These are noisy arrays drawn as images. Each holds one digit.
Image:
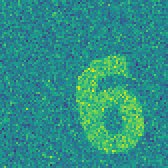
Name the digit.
6
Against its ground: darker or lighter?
lighter
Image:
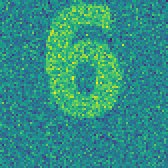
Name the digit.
6
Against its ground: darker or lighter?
lighter
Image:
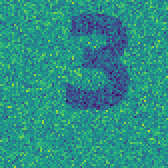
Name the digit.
3
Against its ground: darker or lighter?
darker
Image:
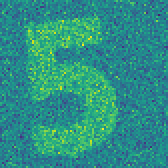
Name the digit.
5
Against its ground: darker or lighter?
lighter
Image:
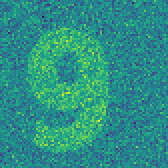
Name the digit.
9
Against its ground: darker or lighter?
lighter
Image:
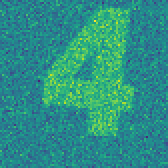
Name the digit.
4
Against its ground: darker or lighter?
lighter
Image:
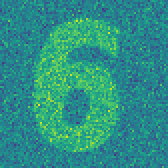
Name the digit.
6
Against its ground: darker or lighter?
lighter
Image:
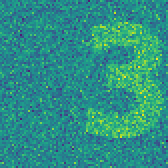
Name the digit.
3
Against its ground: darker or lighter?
lighter
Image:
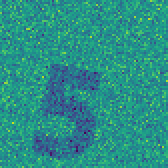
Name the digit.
5
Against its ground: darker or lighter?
darker
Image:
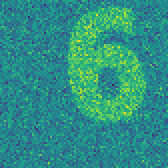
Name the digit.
6
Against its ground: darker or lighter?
lighter
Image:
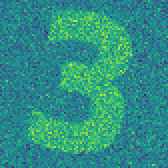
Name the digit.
3
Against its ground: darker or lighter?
lighter
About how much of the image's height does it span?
nearly all
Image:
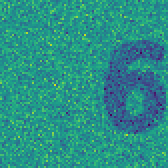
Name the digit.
6
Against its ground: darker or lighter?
darker
